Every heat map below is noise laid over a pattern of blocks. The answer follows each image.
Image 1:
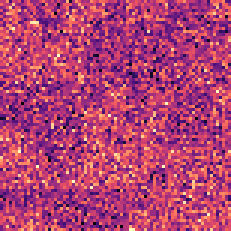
no symmetry
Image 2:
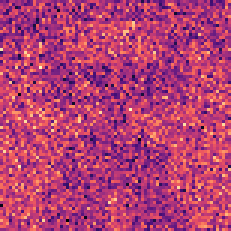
left and right mirror each other
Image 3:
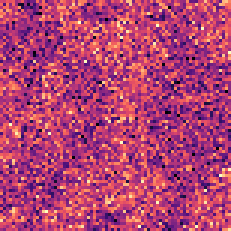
top and bottom mirror each other
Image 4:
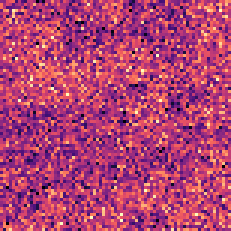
no symmetry
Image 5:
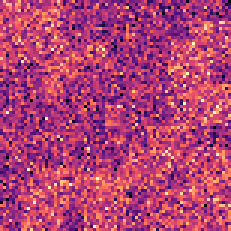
mirrored about the diagonal from the top left
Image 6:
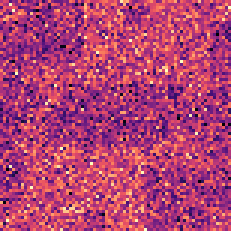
the same after a half turn
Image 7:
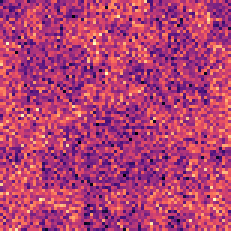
left and right mirror each other
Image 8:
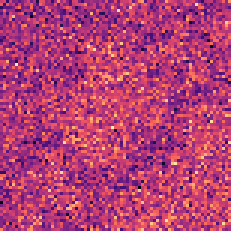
mirrored about the diagonal from the top left
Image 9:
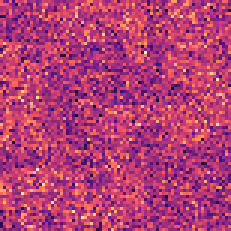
mirrored about the diagonal from the top left
